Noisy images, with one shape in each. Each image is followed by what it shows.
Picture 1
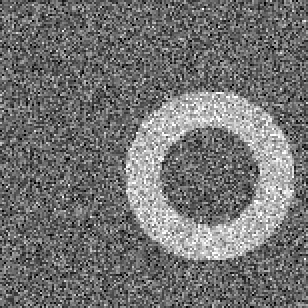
ring
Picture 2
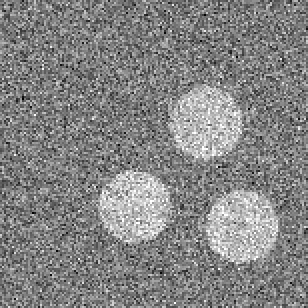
three dots
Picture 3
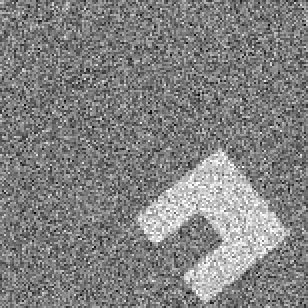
square with a notch
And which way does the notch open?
down and left
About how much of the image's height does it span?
half
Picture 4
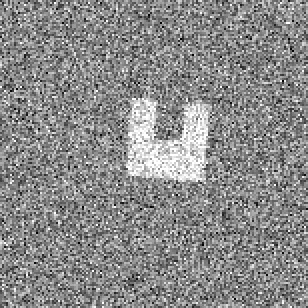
square with a notch
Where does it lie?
centre
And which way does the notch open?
up
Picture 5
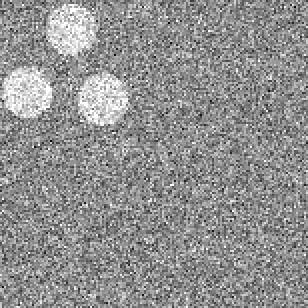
three dots
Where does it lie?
top left
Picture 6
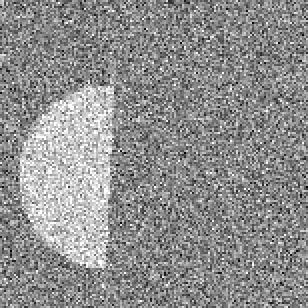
half disc
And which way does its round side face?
left
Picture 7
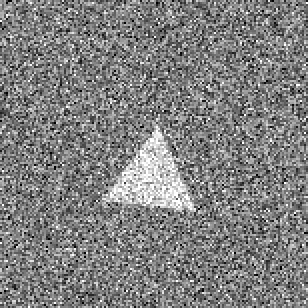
triangle
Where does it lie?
centre
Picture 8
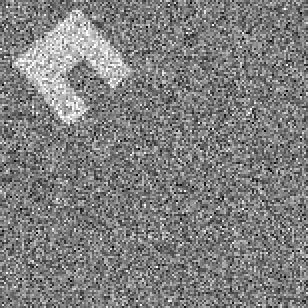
square with a notch
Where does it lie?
top left
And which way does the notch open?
down and right
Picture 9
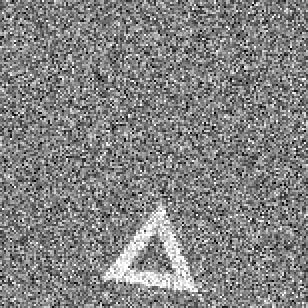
triangle frame
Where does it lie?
bottom middle
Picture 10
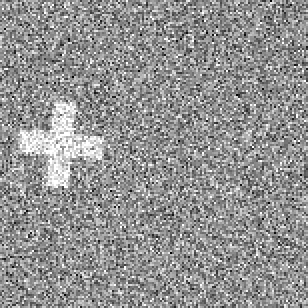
cross
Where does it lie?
middle left
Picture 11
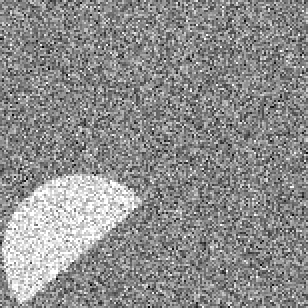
half disc
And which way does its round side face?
up and left
